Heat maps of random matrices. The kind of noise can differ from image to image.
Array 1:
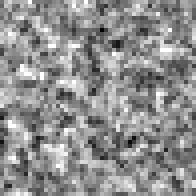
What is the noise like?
blotchy
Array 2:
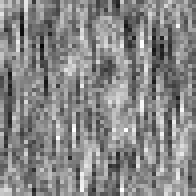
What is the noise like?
streaked along the columns
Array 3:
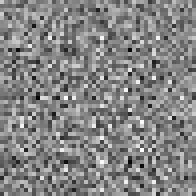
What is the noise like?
low rank plus noise
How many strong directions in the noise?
five to eight
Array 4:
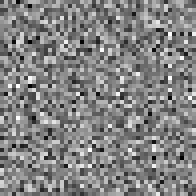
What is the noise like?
low rank plus noise
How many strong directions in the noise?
five to eight
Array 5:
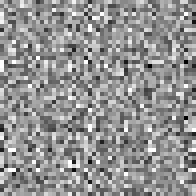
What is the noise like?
low rank plus noise
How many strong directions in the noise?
two
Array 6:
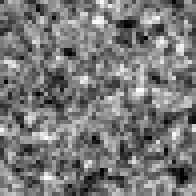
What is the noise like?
blotchy
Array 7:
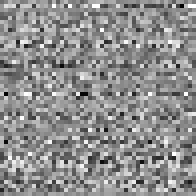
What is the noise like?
rows of uneven size
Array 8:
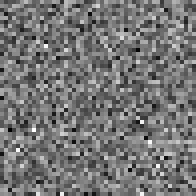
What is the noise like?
independent entries
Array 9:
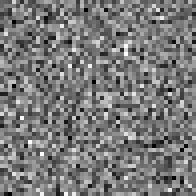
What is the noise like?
independent entries
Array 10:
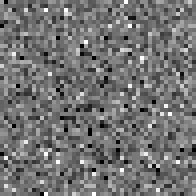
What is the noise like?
heavy tails
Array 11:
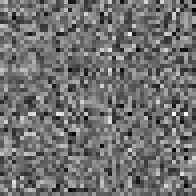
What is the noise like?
low rank plus noise
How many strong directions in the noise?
two
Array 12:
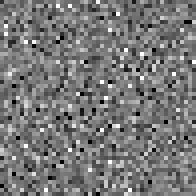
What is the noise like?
heavy tails
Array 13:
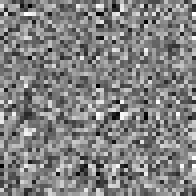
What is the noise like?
low rank plus noise
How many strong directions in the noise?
one
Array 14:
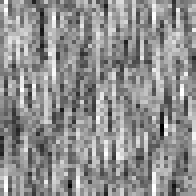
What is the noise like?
streaked along the columns
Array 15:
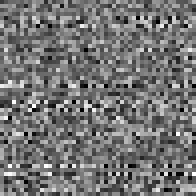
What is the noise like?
rows of uneven size
